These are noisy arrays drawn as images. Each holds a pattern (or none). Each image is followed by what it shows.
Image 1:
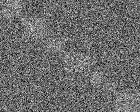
blocks along the diagonal
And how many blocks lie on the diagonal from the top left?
7
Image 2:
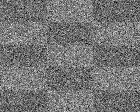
a checkerboard
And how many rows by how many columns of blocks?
5 by 3
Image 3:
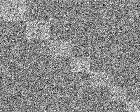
blocks along the diagonal
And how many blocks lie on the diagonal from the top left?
7
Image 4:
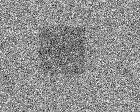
one block
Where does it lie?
centre
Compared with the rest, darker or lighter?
darker
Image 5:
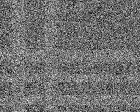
bands of rows crossing bands of columns
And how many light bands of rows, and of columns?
3 and 2
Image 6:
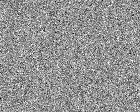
only noise
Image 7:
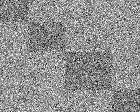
blocks along the diagonal
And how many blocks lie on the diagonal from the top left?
4
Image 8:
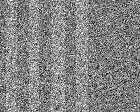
bands of columns
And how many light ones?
4
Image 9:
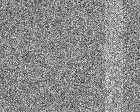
one band of columns
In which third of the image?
right
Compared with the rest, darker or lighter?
lighter
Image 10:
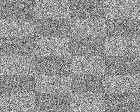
a checkerboard
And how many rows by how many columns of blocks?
6 by 4
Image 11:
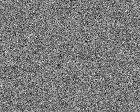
only noise
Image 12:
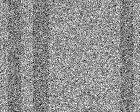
bands of columns
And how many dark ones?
3
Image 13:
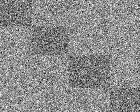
blocks along the diagonal
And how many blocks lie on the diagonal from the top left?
4
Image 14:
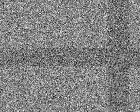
bands of rows crossing bands of columns
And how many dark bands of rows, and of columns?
1 and 1
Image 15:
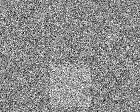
one block
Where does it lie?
bottom middle
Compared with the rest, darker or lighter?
lighter
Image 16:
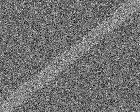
a diagonal band
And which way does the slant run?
bottom left to top right
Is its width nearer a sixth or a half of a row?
a sixth
